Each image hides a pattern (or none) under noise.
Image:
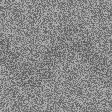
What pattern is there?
a wavy band
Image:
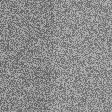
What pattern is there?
a sharp edge
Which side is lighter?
right
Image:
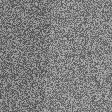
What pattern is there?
a sharp edge
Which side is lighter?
right
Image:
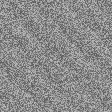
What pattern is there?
diagonal stripes
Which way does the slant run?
top left to bottom right
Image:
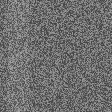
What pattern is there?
one vertical stripe
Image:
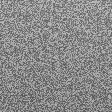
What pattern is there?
a smooth slope
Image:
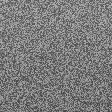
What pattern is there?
a smooth slope
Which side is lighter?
top
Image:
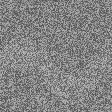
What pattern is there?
a wavy band
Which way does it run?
left to right
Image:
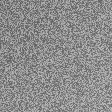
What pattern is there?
a smooth slope
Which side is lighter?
bottom right
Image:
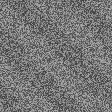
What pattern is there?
diagonal stripes
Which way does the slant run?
top left to bottom right
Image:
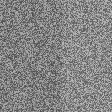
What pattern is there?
a sharp edge
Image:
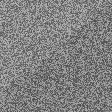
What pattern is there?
a sharp edge
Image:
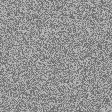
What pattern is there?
only noise
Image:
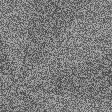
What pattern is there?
spokes from one point
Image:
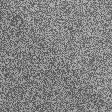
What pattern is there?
a sharp edge
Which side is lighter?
top right
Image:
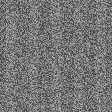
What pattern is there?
vertical stripes
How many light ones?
5
